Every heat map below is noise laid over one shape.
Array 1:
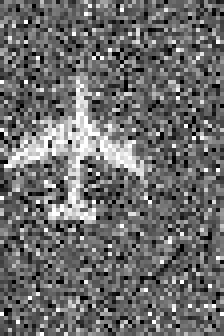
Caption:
light airplane
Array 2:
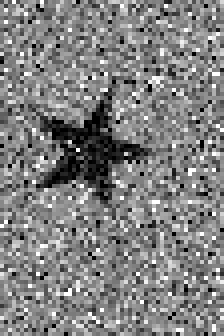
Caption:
dark star
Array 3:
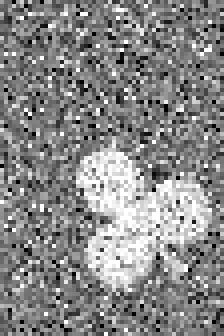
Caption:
light club
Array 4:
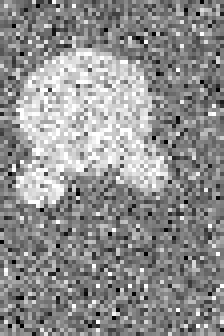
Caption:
light bear's head
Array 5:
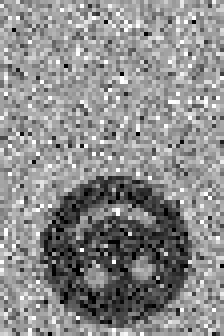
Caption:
dark smiling face
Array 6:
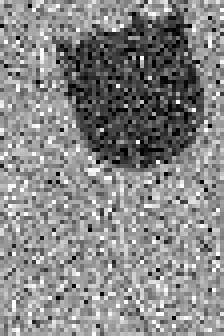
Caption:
dark ghost
